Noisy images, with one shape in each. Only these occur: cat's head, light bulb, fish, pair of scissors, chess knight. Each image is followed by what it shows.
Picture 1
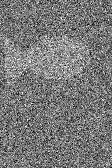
fish
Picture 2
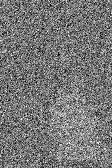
chess knight
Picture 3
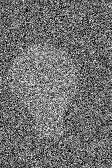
light bulb
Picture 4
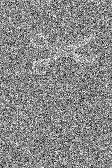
pair of scissors
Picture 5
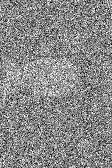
fish
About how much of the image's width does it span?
two thirds
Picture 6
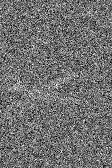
pair of scissors
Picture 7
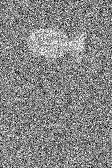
fish
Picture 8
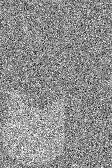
cat's head
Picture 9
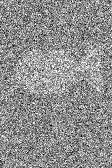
fish
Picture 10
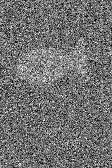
fish
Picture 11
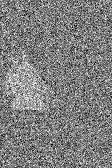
chess knight
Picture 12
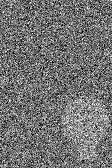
light bulb
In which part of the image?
bottom right
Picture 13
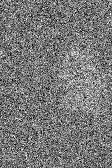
chess knight
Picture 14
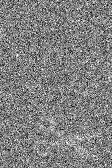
pair of scissors
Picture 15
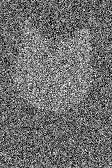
cat's head
